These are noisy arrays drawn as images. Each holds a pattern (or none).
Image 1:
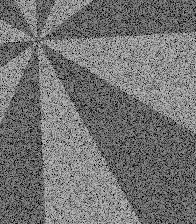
spokes from one point
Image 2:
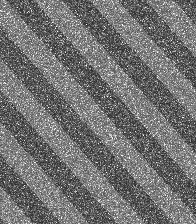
diagonal stripes
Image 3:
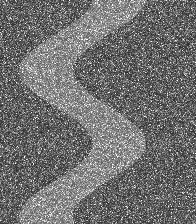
a wavy band
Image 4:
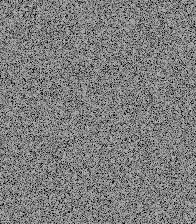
only noise
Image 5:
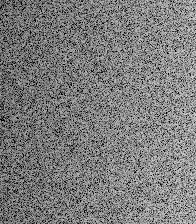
a smooth slope
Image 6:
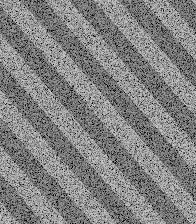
diagonal stripes
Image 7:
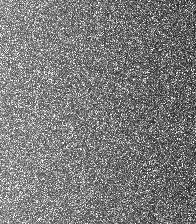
a smooth slope
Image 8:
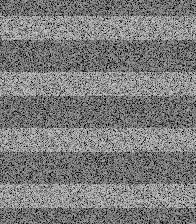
horizontal stripes
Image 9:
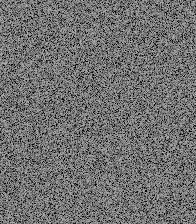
only noise
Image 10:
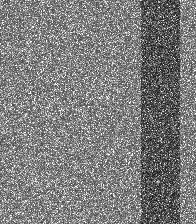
one vertical stripe
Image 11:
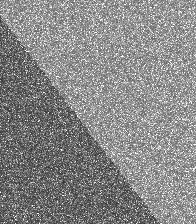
a sharp edge
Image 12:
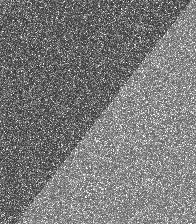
a sharp edge
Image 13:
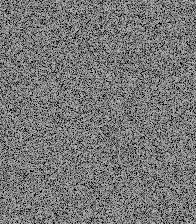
only noise
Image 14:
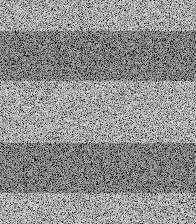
horizontal stripes
